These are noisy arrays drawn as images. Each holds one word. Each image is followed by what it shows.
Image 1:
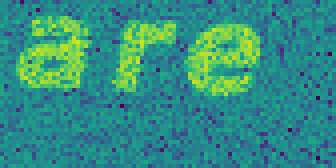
are
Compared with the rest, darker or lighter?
lighter
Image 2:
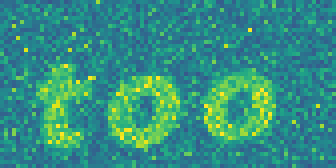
too
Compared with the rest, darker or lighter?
lighter
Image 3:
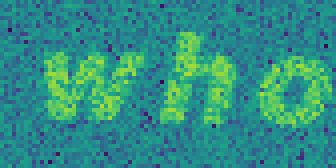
who
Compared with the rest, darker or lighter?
lighter
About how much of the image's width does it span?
nearly all
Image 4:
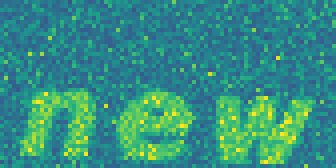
new
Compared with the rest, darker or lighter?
lighter
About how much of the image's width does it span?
nearly all
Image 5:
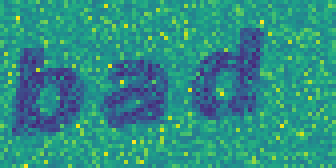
bad
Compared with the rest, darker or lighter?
darker
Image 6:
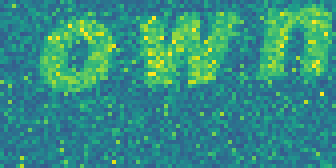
own
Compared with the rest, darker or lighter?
lighter
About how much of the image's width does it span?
nearly all
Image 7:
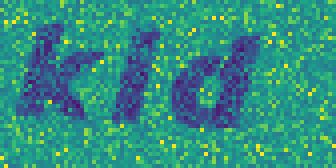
kid
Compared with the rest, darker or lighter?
darker
